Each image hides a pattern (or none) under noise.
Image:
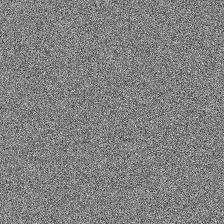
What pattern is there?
only noise
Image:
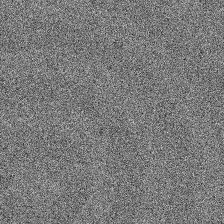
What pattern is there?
rings round one point
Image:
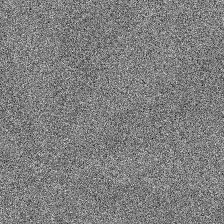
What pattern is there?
spokes from one point
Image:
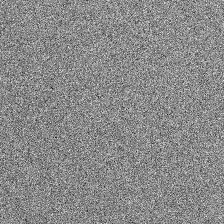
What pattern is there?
a smooth slope
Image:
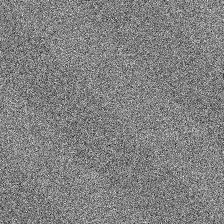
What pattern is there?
diagonal stripes
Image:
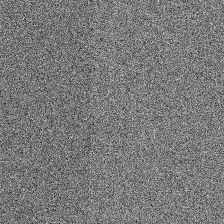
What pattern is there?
a sharp edge
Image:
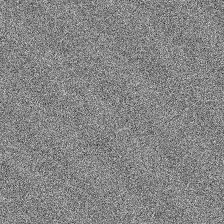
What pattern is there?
diagonal stripes
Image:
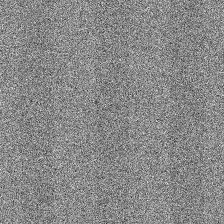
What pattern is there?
vertical stripes
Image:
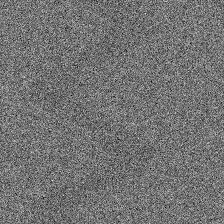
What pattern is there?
a wavy band
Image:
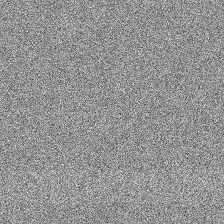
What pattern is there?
one horizontal stripe
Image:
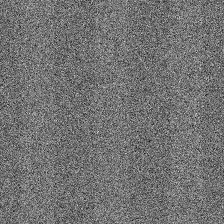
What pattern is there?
vertical stripes
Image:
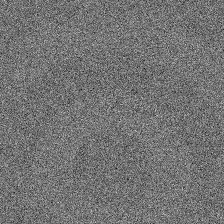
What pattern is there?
rings round one point
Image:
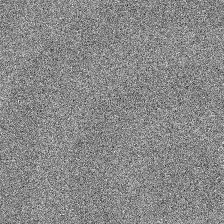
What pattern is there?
rings round one point
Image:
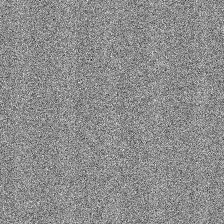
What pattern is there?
vertical stripes
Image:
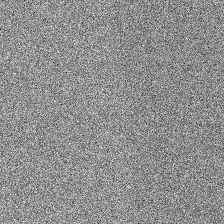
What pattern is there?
a sharp edge
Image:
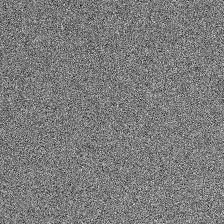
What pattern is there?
a smooth slope
